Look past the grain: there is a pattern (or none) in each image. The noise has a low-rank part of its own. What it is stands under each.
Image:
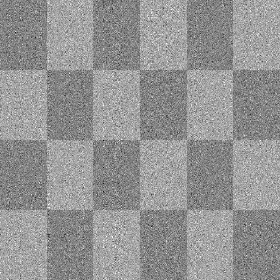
a checkerboard
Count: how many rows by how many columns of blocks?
4 by 6
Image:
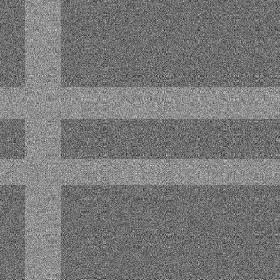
bands of rows crossing bands of columns
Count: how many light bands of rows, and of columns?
2 and 1
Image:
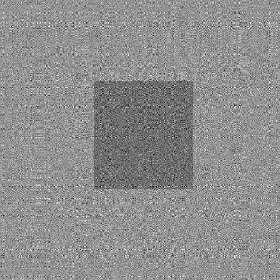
one block
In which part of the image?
centre
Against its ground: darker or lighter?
darker
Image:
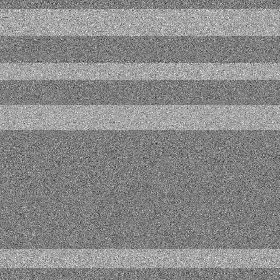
bands of rows
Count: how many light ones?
4
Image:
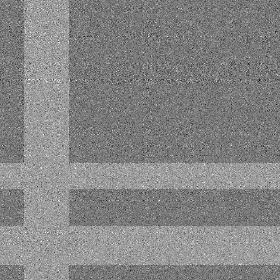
bands of rows crossing bands of columns
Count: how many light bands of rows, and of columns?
2 and 1
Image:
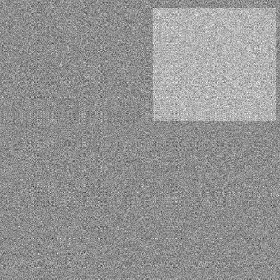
one block
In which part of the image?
top right
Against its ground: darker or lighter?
lighter
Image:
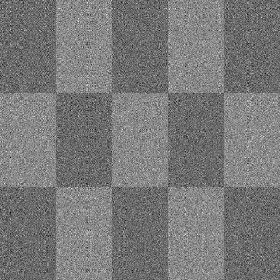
a checkerboard
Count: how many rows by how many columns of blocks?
3 by 5
